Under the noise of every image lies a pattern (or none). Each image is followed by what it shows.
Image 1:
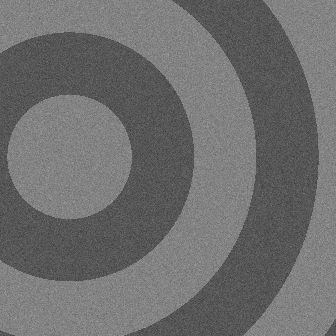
rings round one point
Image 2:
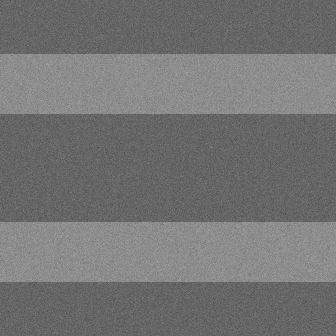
horizontal stripes
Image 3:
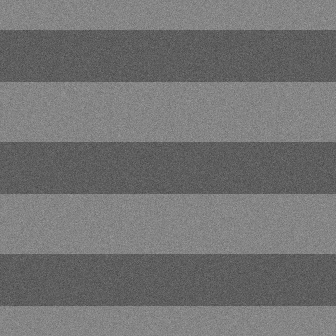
horizontal stripes
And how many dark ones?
3
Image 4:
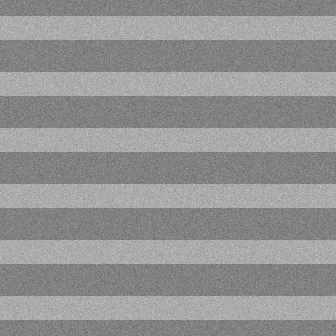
horizontal stripes
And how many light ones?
6
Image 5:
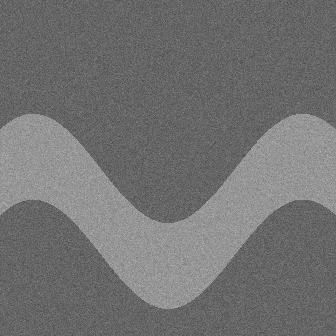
a wavy band
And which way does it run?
left to right
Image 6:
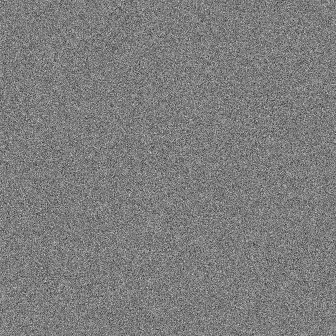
only noise
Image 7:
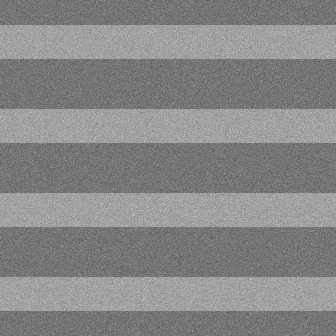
horizontal stripes
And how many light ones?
4
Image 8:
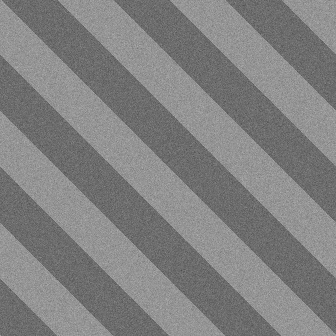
diagonal stripes
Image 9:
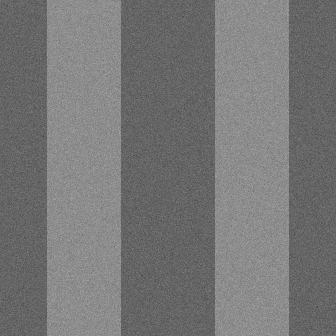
vertical stripes
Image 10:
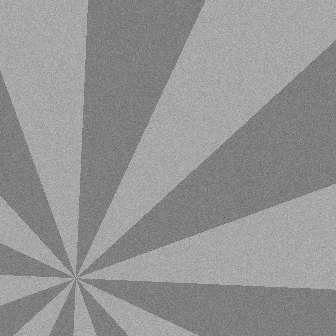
spokes from one point
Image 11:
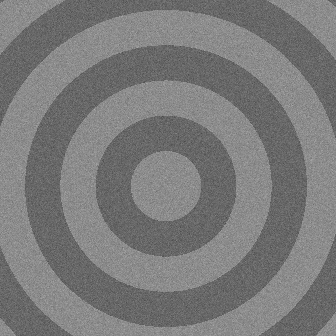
rings round one point
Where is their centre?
centre
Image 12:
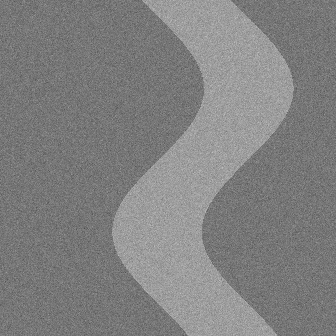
a wavy band
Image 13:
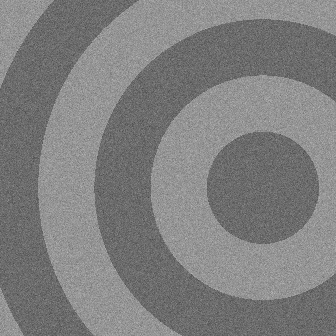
rings round one point
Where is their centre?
middle right
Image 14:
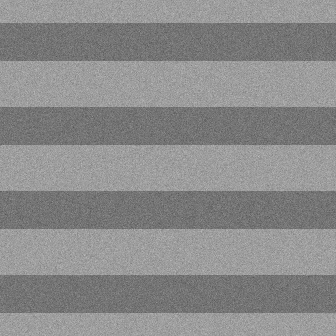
horizontal stripes
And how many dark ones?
4
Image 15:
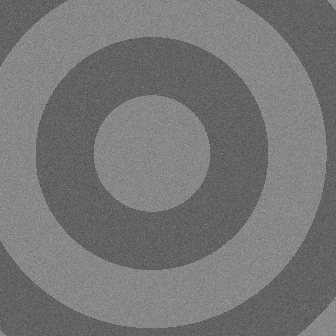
rings round one point
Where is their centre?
centre
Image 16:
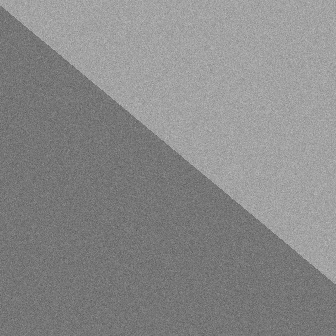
a sharp edge
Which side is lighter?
top right
